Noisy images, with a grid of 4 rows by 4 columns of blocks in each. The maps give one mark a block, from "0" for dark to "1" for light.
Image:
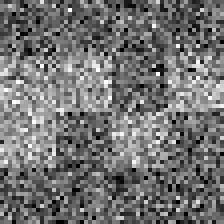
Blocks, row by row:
0000
1101
1010
0000
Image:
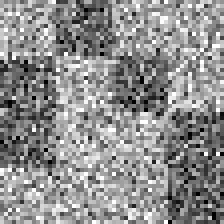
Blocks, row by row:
1011
0101
0110
1110
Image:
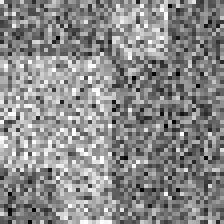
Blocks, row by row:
0010
1100
1100
0100
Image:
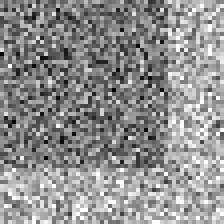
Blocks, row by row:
0001
0001
0001
1111
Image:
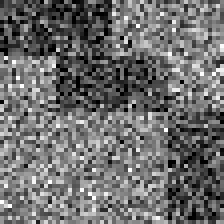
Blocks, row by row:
0011
1001
1110
1110
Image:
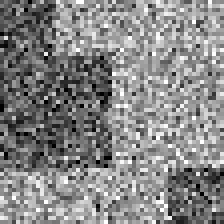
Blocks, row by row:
0111
0011
0011
1110
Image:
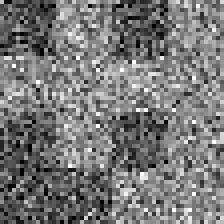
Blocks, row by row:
0101
1111
0101
0011
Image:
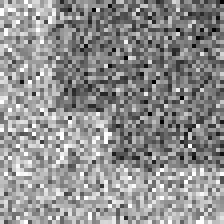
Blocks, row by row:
1000
1000
1100
1111
